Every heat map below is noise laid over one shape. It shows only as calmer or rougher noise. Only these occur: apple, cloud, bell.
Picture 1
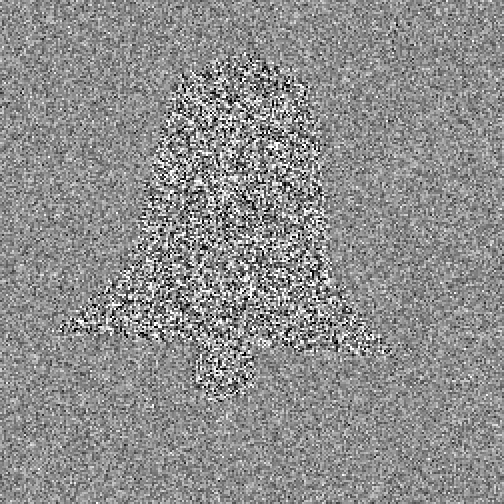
rough bell
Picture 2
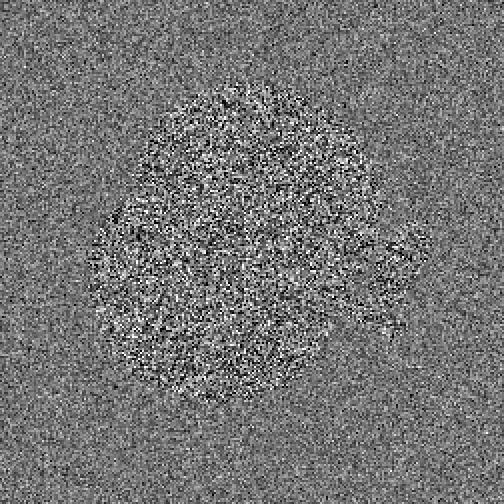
rough apple
